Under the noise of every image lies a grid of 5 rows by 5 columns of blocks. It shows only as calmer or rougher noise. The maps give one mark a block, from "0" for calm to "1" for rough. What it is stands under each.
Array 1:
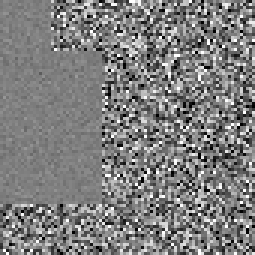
0 1 1 1 1
0 0 1 1 1
0 0 1 1 1
0 0 1 1 1
1 1 1 1 1
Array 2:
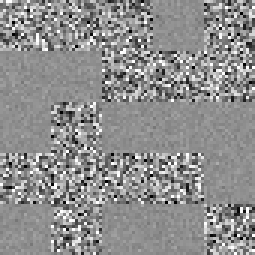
1 1 1 0 1
0 0 1 1 1
0 1 0 0 0
1 1 1 1 0
0 1 0 0 1
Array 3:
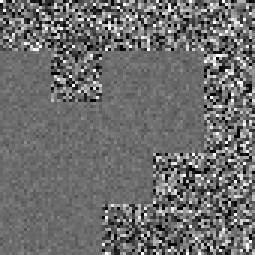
1 1 1 1 1
0 1 0 0 1
0 0 0 0 1
0 0 0 1 1
0 0 1 1 1
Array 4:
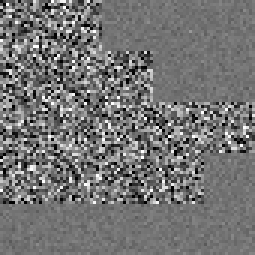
1 1 0 0 0
1 1 1 0 0
1 1 1 1 1
1 1 1 1 0
0 0 0 0 0
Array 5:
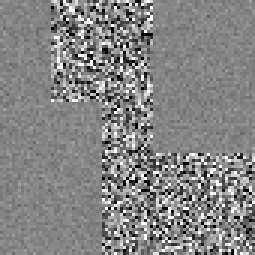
0 1 1 0 0
0 1 1 0 0
0 0 1 0 0
0 0 1 1 1
0 0 1 1 1
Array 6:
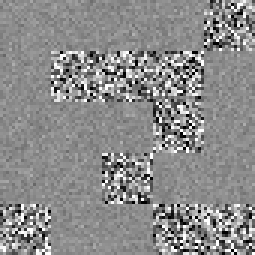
0 0 0 0 1
0 1 1 1 0
0 0 0 1 0
0 0 1 0 0
1 0 0 1 1
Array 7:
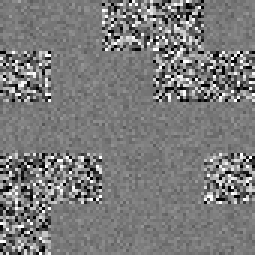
0 0 1 1 0
1 0 0 1 1
0 0 0 0 0
1 1 0 0 1
1 0 0 0 0
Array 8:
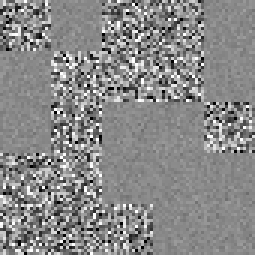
1 0 1 1 0
0 1 1 1 0
0 1 0 0 1
1 1 0 0 0
1 1 1 0 0
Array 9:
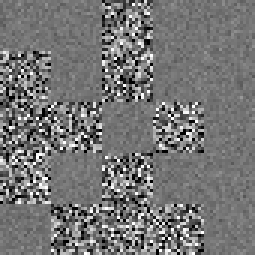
0 0 1 0 0
1 0 1 0 0
1 1 0 1 0
1 0 1 0 0
0 1 1 1 0
